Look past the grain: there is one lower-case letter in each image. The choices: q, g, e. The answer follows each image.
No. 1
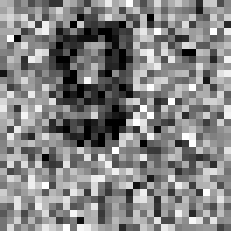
g
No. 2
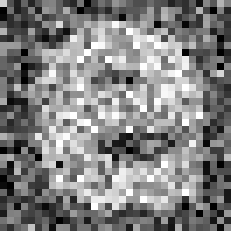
e
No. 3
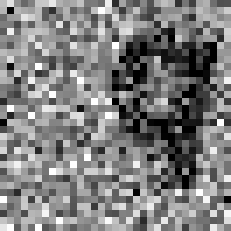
q
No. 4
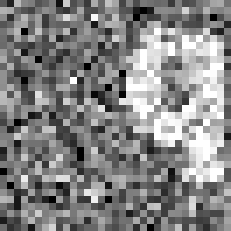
q
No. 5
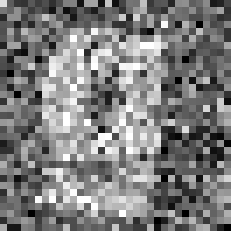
g
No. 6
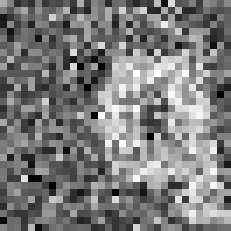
q
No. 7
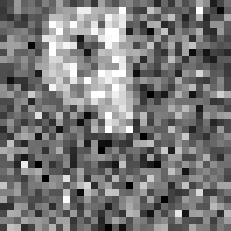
q
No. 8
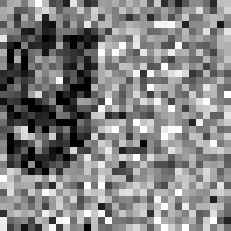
g
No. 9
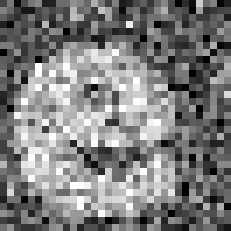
e
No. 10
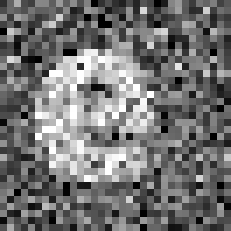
e
